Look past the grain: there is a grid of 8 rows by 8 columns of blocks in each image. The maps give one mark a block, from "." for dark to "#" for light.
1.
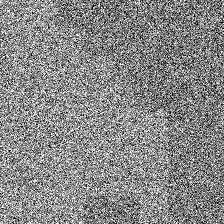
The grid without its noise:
##......
###.....
####....
#####...
######..
######..
######..
###..#..
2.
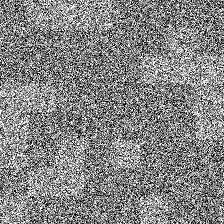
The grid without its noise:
.###....
......#.
.....###
##.....#
#......#
#.#.#...
.##.....
#....#..
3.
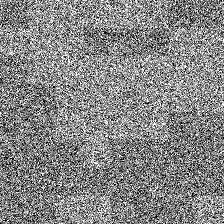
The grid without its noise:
.#####..
###...##
.#######
..######
..####..
...#....
........
..##...#
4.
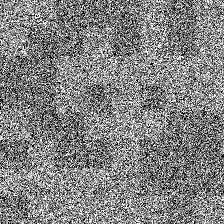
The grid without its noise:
##...#.#
#..#.#.#
..######
..#.#.##
#..###..
.#..#...
#####...
.#####.#
